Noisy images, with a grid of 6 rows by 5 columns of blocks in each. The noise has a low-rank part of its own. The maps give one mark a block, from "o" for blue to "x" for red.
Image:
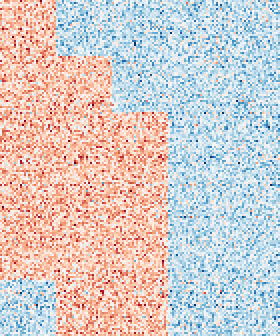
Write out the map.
x o o o o
x x o o o
x x x o o
x x x o o
x x x o o
o x x o o
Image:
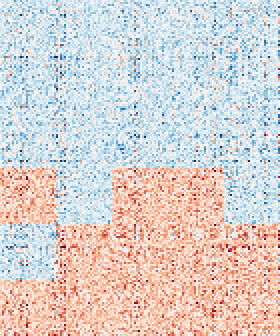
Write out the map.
o o o o o
o o o o o
o o o o o
x o x x o
o x x x x
x x x x x
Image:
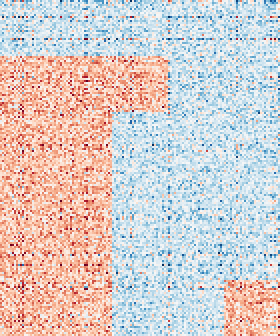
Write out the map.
o o o o o
x x x o o
x x o o o
x x o o o
x x o o o
x x o o x
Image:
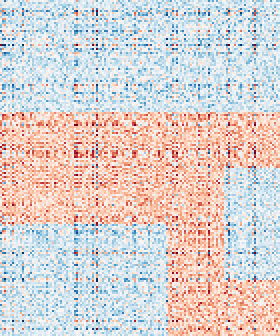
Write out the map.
o o o o o
o o o o o
x x x x x
x x x x o
o o o x o
o o o x x
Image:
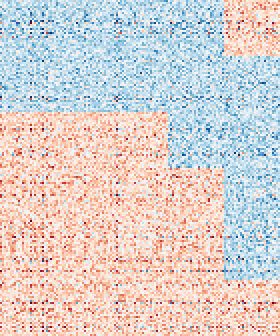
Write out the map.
o o o o x
o o o o o
x x x o o
x x x x o
x x x x o
x x x x x
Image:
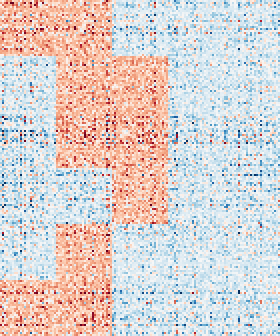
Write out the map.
x x o o o
o x x o o
o x x o o
o o x o o
o x o o o
x x o o o
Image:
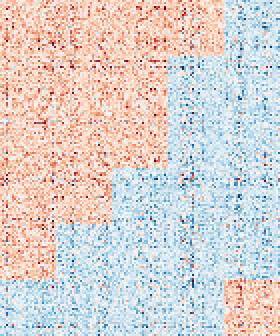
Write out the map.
x x x x o
x x x o o
x x x o o
x x o o o
x o o o o
o o o o x
